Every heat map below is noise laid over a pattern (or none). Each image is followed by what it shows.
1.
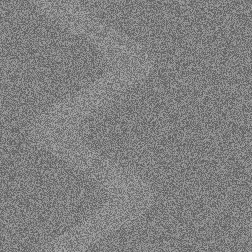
a wavy band
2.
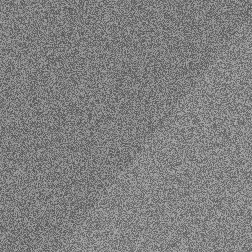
a sharp edge
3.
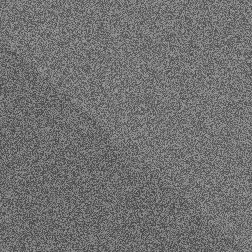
a sharp edge
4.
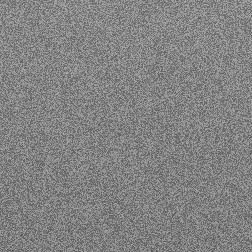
a smooth slope
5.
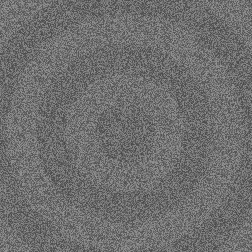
rings round one point
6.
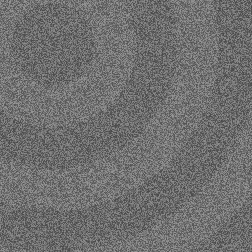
rings round one point
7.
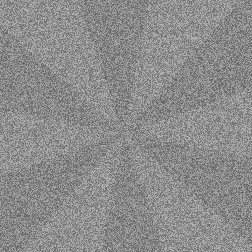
spokes from one point
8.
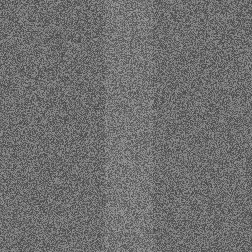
one vertical stripe
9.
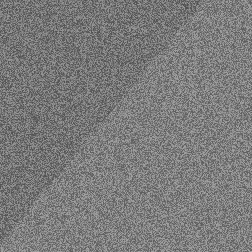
a sharp edge
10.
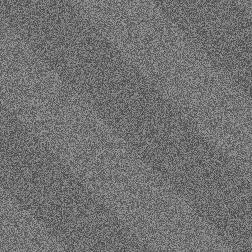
diagonal stripes
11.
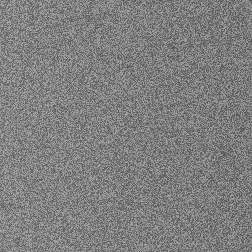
a smooth slope
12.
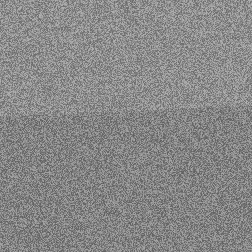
a sharp edge
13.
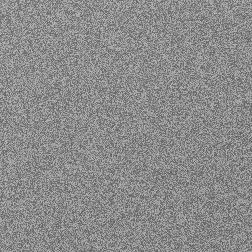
a smooth slope
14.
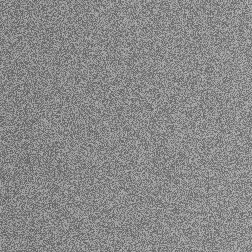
a smooth slope
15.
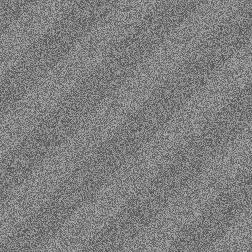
diagonal stripes
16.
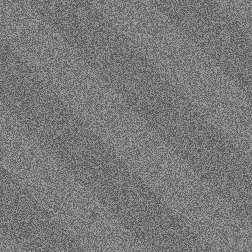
diagonal stripes
